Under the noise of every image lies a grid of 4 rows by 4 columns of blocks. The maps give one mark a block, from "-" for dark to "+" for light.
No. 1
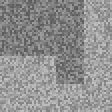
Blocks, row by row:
- - - +
- - - +
+ + - +
+ + + +
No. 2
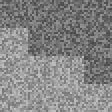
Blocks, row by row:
- - - -
+ - - -
+ + + -
+ + + +
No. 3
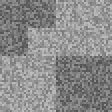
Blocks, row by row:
- - + +
- + + +
+ + - -
+ + - -
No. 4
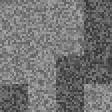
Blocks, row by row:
+ + + -
+ + + -
+ + - -
- + - +
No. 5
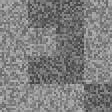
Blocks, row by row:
+ - - +
+ + - +
+ - - +
+ + + -
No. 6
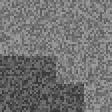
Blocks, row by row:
+ + + +
+ + + +
- - + +
- - - +
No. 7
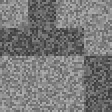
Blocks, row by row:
+ - + +
- - - +
+ + + -
+ + + -
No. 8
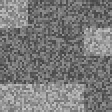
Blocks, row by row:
+ - - -
- - - +
- - - -
+ + + -
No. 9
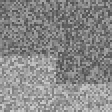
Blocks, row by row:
- - - -
- - - -
+ + - -
+ + + +
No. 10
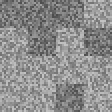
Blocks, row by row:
- - - +
+ - + -
+ + + +
+ + - +
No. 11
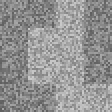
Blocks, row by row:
- - + -
- + + -
- + + -
- - + +
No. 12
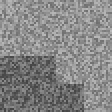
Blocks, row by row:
+ + + +
+ + + +
- - + +
- - - +
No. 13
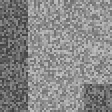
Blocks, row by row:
- + + +
- + + +
- + + +
- + + -
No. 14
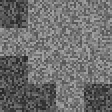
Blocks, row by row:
- + + +
+ + + +
- + + +
- - + -
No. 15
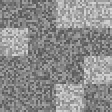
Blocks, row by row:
- - + +
+ - - -
- - - +
- - + -
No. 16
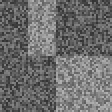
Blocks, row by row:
- + - -
- + - -
- - + +
- - + +
